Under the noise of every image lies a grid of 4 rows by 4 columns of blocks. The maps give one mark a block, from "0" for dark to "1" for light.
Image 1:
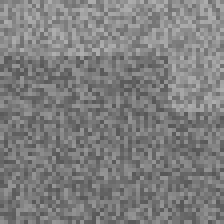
1111
0001
0000
0000
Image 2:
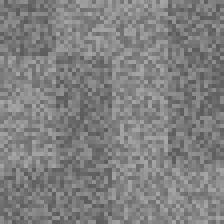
0110
1010
1010
0011
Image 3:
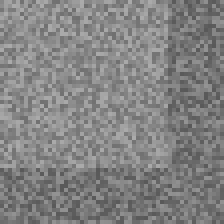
1110
1110
1110
0000
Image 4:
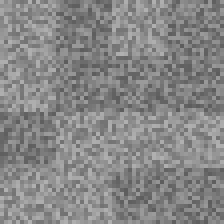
1010
1000
0111
1100
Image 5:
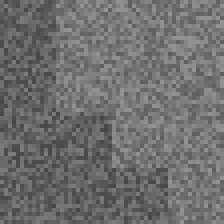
0111
0111
0011
0001
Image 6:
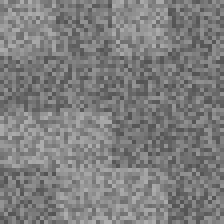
1010
0000
1100
0110
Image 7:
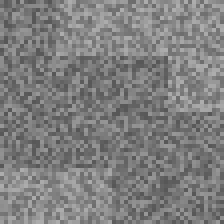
0111
0001
0000
1100
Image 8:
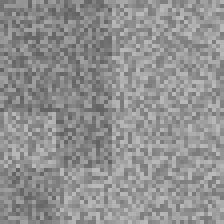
0011
0011
1011
0111
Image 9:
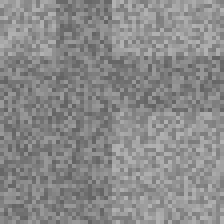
1011
0000
0011
0011
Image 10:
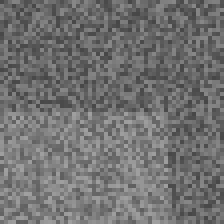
0000
0000
1110
1110
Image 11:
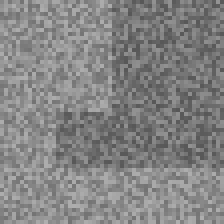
1100
1100
1000
1111
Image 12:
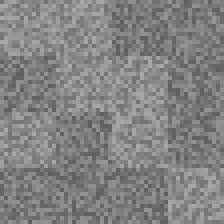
1100
0110
1010
0001
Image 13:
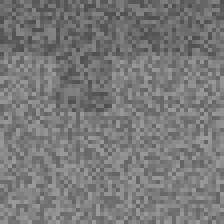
0000
1011
1111
1111
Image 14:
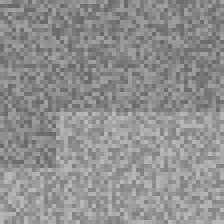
0000
0000
0111
1111
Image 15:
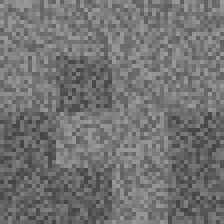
1111
1011
0110
0010
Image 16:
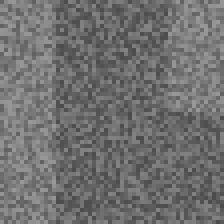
1001
1001
1000
1000
